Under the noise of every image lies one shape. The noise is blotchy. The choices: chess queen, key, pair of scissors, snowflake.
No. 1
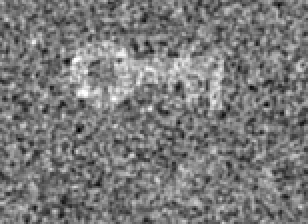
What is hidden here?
light key
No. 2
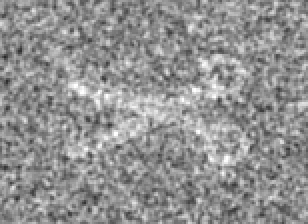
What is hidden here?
light pair of scissors
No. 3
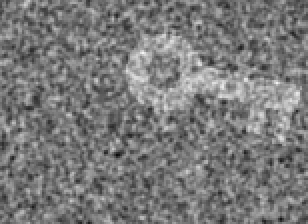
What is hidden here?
light key
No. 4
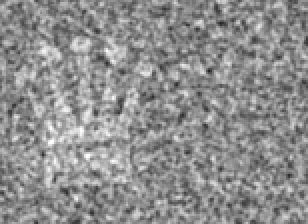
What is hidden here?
light chess queen
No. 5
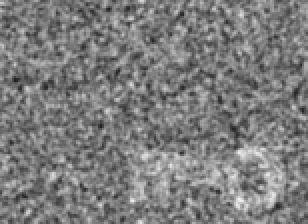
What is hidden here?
light key
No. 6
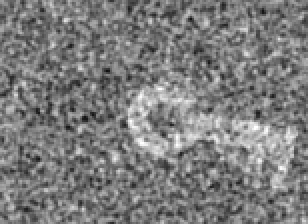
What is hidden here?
light key
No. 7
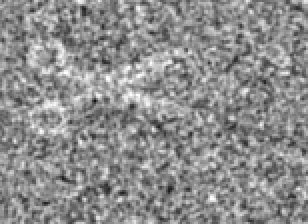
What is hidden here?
light pair of scissors
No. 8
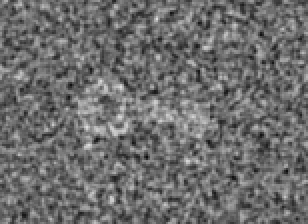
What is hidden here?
light key, centre
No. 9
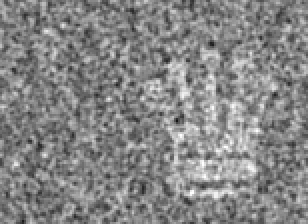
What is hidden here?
light chess queen
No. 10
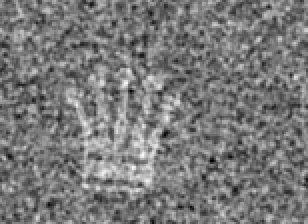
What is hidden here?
light chess queen
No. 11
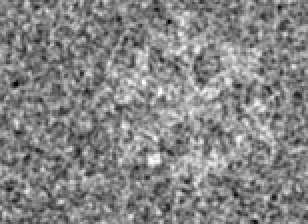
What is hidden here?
light snowflake
